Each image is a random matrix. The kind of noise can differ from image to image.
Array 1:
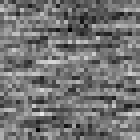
streaked along the rows
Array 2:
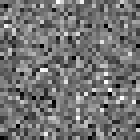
heavy tails
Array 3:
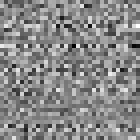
rows of uneven size
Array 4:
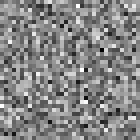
independent entries
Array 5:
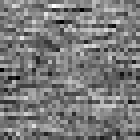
streaked along the rows
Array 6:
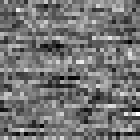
streaked along the rows
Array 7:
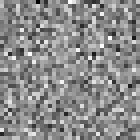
independent entries
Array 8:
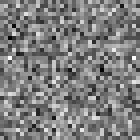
independent entries
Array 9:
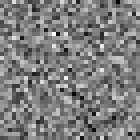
independent entries
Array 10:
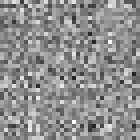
low rank plus noise
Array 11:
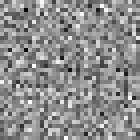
independent entries
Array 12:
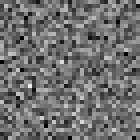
independent entries
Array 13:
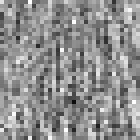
streaked along the columns
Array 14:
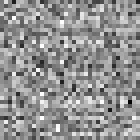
low rank plus noise
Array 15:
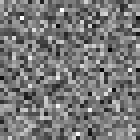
independent entries
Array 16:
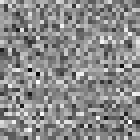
low rank plus noise
